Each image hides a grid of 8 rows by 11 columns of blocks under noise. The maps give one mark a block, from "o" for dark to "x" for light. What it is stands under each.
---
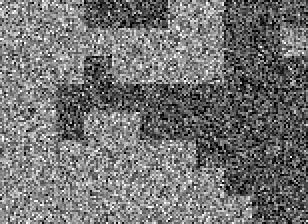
x x x o o o x x o o o
x x x x x x x x o o x
x x x o x x x x o o o
x x o o o o o o o o o
x x o x x o o o o o o
x x x x x x x o o o o
x x x x x x x x o o o
x x x x x x x x x o o
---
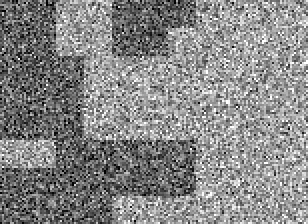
o o x x o o o x x x x
o o x x o o x x x x x
o o o x x x x x x x x
o o o x x x x x x x x
o o o x x x x x x x x
x x o o o o o x x x x
o o o o o o o x x x x
o o o o x x x x x x x
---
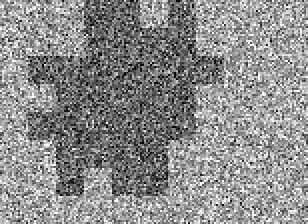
x x x o o x o x x x x
x x x o o o o x x x x
x o o o o o o o x x x
x x o o o o o x x x x
x o o o o o o x x x x
x x o o o o x x x x x
x x o x o o x x x x x
x x x x x x x x x x x
